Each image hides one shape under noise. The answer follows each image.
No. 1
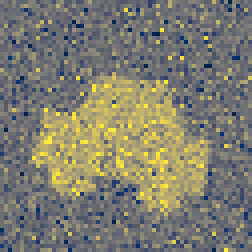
car
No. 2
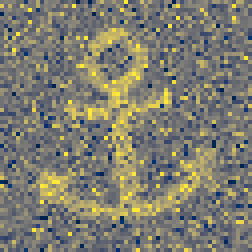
anchor
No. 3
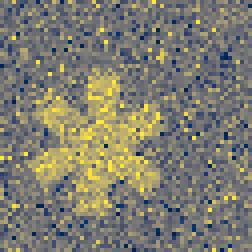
asterisk
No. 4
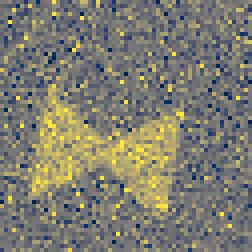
bow tie
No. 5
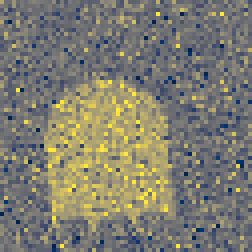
ghost
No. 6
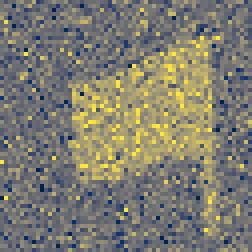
flag
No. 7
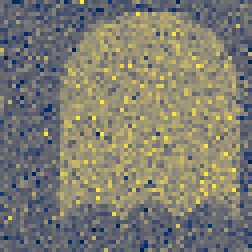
ghost
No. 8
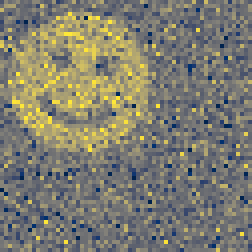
smiling face
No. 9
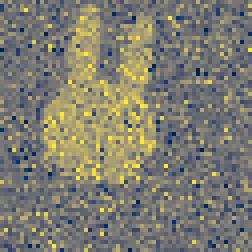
rabbit's head
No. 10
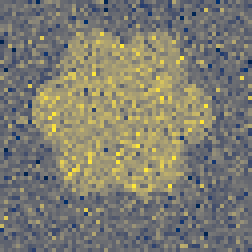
flower
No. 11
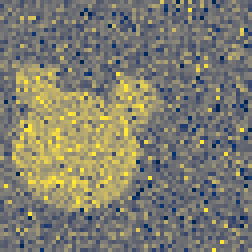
bear's head
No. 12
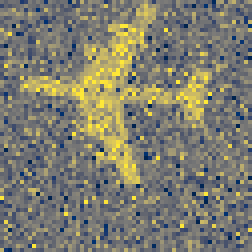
airplane
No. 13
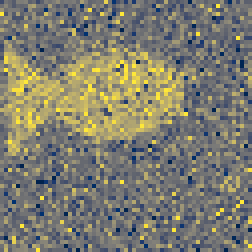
fish
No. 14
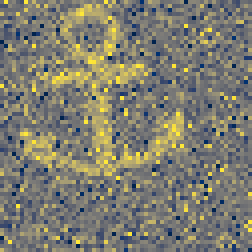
anchor
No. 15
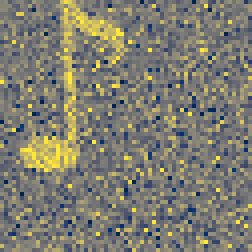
musical note
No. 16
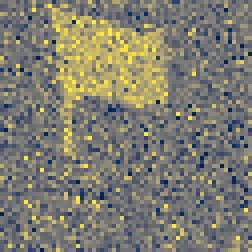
flag
